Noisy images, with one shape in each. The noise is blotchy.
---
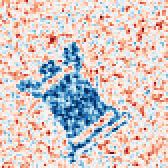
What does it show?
blue chess rook
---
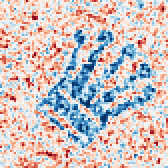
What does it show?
blue chess queen
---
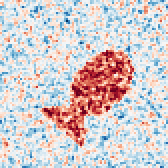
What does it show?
red fish
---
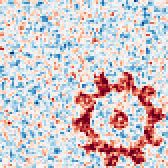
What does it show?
red gear
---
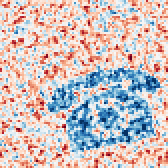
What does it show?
blue telephone
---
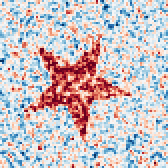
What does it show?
red star
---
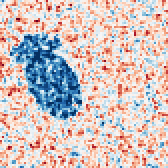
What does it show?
blue footprint
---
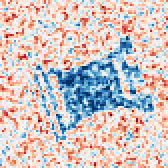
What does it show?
blue chess rook
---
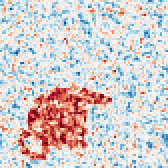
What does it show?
red teapot
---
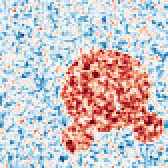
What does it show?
red bear's head
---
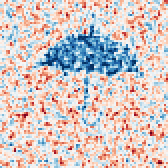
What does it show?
blue umbrella
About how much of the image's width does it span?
two thirds
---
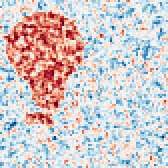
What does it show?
red pear
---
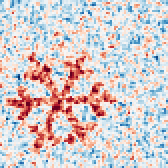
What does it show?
red snowflake
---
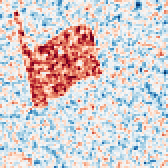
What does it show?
red flag
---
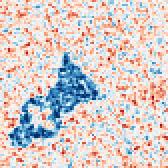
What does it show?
blue chess bishop
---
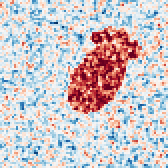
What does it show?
red footprint
